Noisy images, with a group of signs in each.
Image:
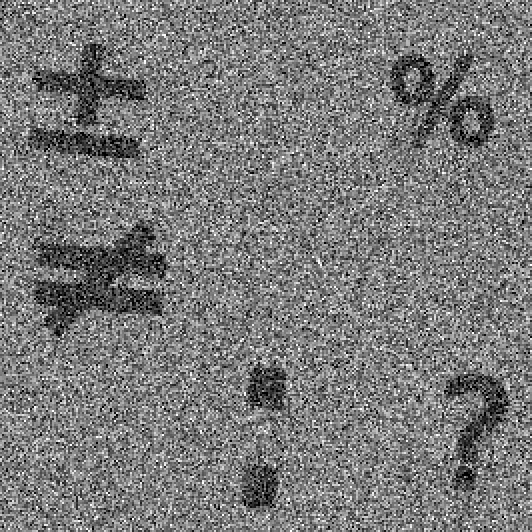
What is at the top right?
percent sign
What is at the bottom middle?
colon
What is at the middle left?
not-equal sign
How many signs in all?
5
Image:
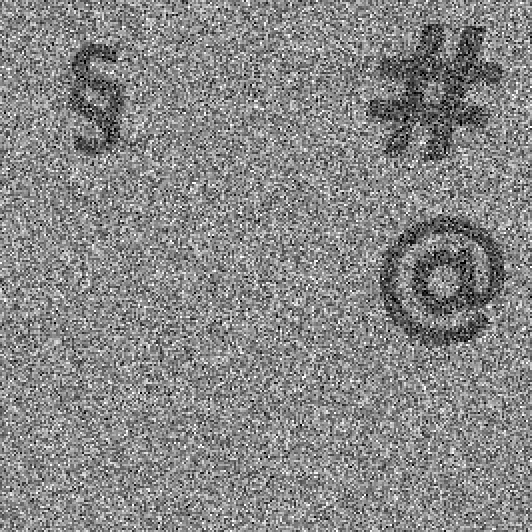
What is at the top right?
hash sign
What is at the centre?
nothing
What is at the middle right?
at sign
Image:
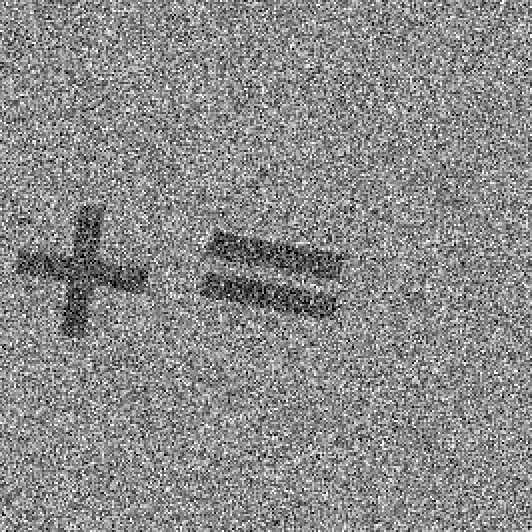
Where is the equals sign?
centre
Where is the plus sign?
middle left
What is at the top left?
nothing
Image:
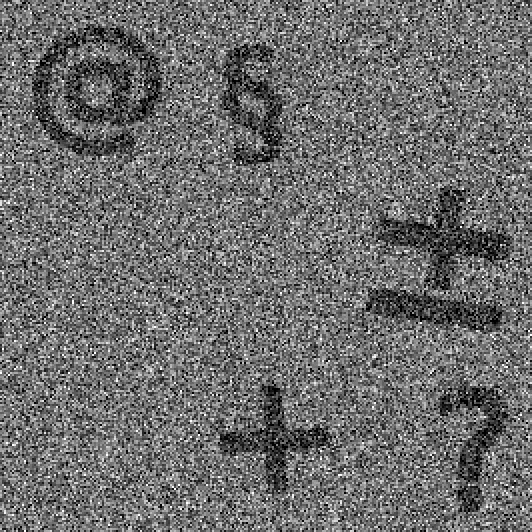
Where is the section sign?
top middle
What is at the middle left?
nothing
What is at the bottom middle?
plus sign
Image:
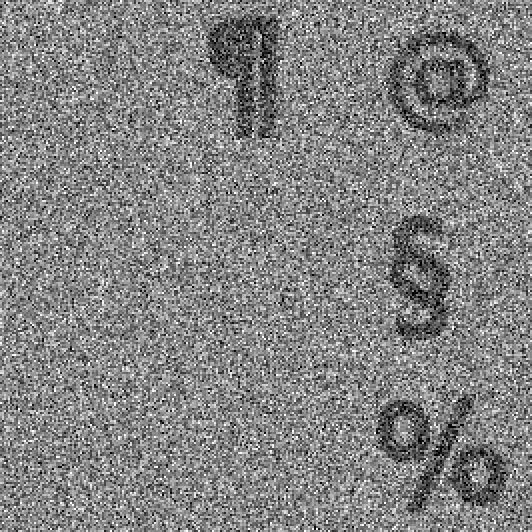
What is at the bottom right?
percent sign
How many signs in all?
4
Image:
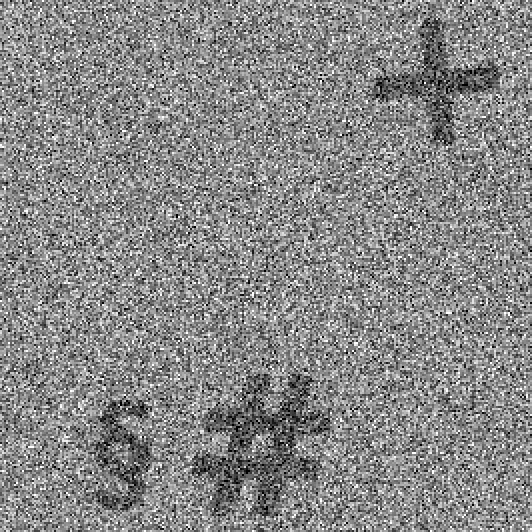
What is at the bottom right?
nothing
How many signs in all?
3
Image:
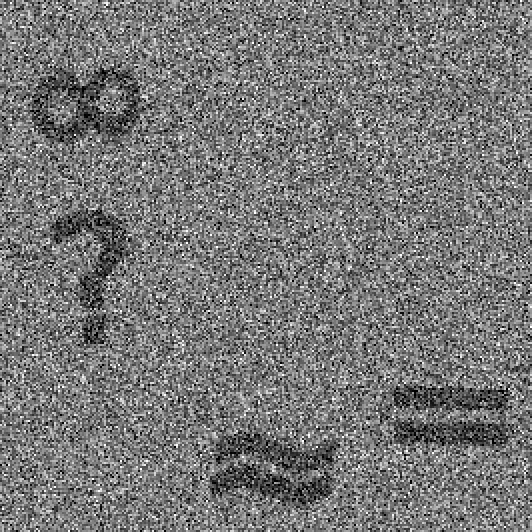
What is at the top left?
infinity sign
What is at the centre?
nothing
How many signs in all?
4
